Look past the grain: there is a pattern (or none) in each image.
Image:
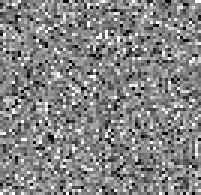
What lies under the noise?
only noise
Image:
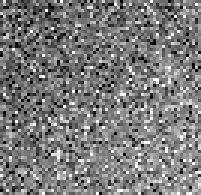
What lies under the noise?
a smooth slope
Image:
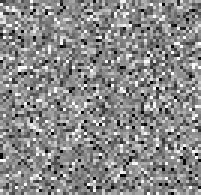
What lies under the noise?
only noise
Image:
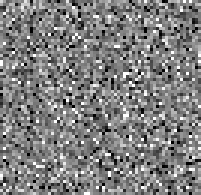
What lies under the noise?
only noise
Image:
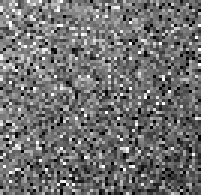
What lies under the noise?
a smooth slope
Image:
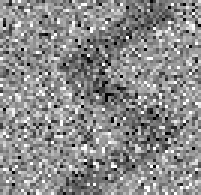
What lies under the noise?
a wavy band
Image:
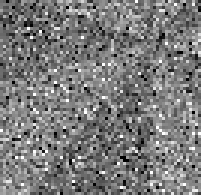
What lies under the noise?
spokes from one point
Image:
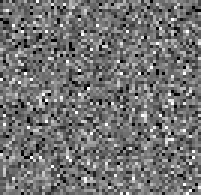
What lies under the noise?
only noise
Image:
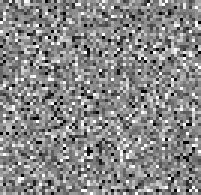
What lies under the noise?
only noise
